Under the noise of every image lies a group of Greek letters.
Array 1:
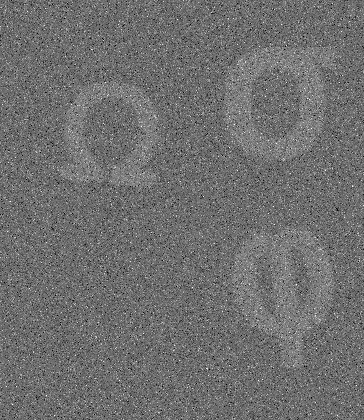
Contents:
top left: light omega; top right: light sigma; bottom right: light phi
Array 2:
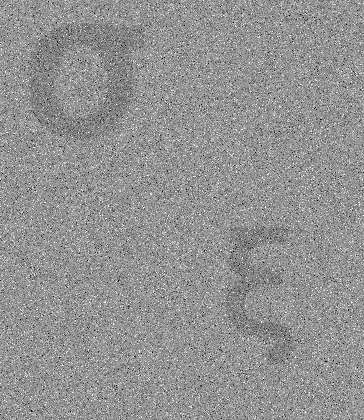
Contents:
top left: dark sigma; bottom right: dark xi
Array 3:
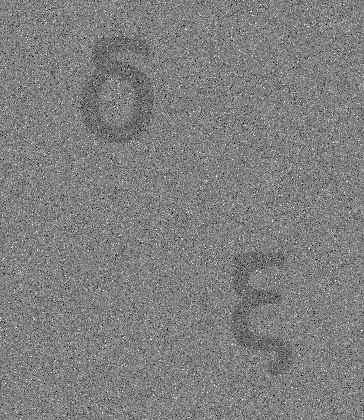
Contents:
top left: dark delta; bottom right: dark xi
